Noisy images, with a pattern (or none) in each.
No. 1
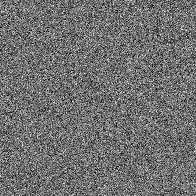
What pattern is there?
only noise
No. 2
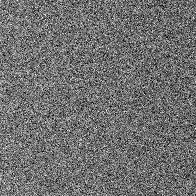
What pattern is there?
a smooth slope
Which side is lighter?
left
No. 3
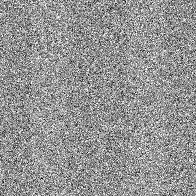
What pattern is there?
vertical stripes
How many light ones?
2
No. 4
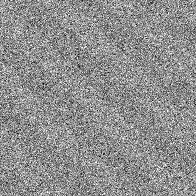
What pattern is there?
diagonal stripes
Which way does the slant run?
top left to bottom right
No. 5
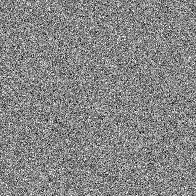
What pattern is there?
only noise
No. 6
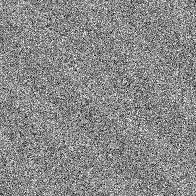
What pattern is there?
diagonal stripes
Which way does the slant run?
top left to bottom right
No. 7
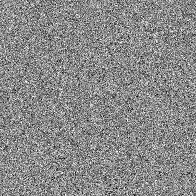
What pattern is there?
only noise
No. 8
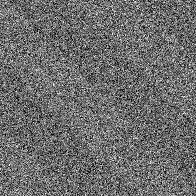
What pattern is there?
diagonal stripes
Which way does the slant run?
top left to bottom right
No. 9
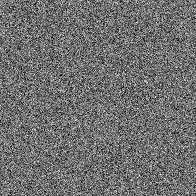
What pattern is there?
only noise
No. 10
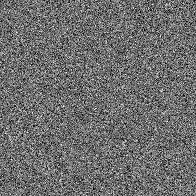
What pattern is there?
only noise
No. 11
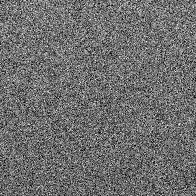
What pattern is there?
a smooth slope
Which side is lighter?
top
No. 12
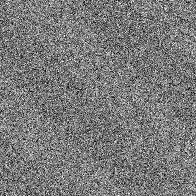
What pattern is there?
diagonal stripes
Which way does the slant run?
top left to bottom right
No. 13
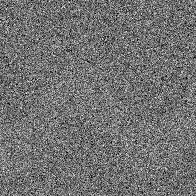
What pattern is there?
a wavy band
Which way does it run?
left to right
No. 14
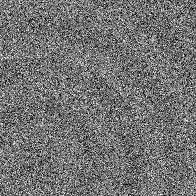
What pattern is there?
rings round one point
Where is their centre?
bottom left
